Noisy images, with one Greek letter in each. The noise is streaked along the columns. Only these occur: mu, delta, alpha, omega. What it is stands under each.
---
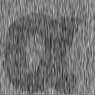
alpha
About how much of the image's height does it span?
nearly all
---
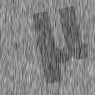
mu
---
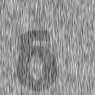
delta
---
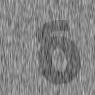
delta
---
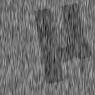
mu
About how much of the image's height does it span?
nearly all
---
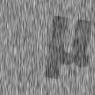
mu
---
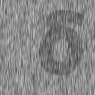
delta
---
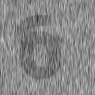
delta
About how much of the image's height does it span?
two thirds
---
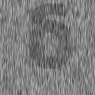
delta
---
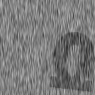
omega
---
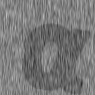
alpha
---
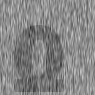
omega
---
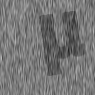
mu
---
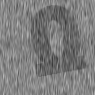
omega
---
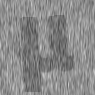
mu
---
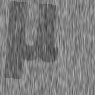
mu
